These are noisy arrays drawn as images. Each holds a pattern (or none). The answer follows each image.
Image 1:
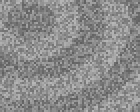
rings round one point
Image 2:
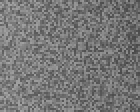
a smooth slope
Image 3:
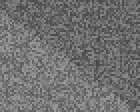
a sharp edge
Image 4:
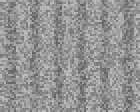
vertical stripes
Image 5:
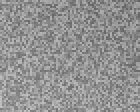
a smooth slope
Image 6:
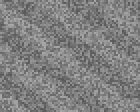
diagonal stripes
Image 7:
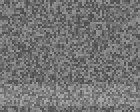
one horizontal stripe
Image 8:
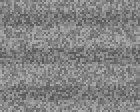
horizontal stripes
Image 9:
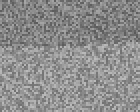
a sharp edge
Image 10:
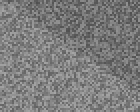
a sharp edge
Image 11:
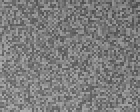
a smooth slope
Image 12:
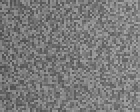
a smooth slope
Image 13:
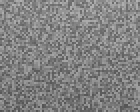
a smooth slope
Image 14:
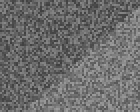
a sharp edge
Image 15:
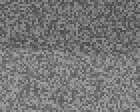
a sharp edge
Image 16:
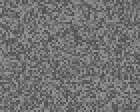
only noise
